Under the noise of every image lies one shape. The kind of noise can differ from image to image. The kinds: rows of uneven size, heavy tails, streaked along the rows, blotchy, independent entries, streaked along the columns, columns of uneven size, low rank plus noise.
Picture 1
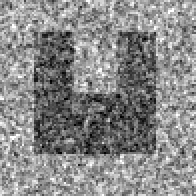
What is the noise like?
blotchy
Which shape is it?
square with a notch
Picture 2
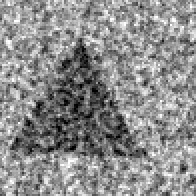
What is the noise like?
blotchy
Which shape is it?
triangle
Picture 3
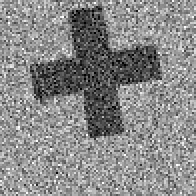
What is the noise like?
independent entries
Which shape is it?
cross
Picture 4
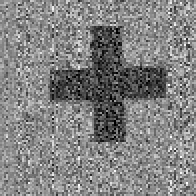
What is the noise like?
columns of uneven size
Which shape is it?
cross
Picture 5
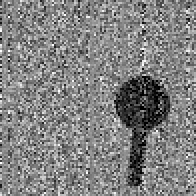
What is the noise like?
columns of uneven size
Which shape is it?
lollipop
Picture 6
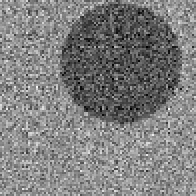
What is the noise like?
low rank plus noise
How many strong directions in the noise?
two
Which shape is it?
disc
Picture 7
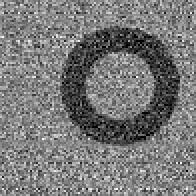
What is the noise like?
rows of uneven size
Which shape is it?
ring
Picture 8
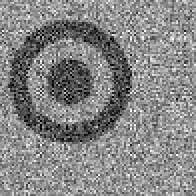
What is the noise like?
low rank plus noise
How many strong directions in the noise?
one
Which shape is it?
bullseye
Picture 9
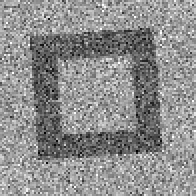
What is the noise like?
independent entries
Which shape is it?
square frame
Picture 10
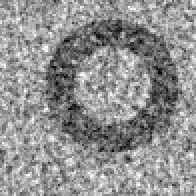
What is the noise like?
blotchy
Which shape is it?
ring
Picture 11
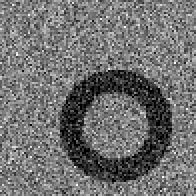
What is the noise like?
independent entries
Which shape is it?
ring
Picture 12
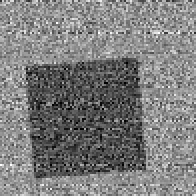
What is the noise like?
rows of uneven size
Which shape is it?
square
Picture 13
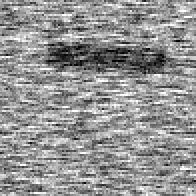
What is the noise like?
streaked along the rows
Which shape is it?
bar
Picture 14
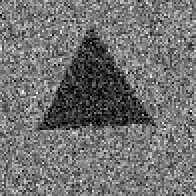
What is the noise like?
independent entries
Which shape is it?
triangle
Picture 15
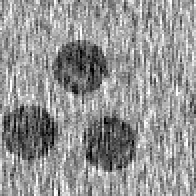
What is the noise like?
streaked along the columns
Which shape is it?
three dots
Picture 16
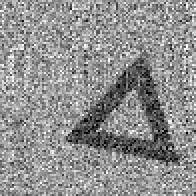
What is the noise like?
low rank plus noise
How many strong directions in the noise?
three or four
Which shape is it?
triangle frame
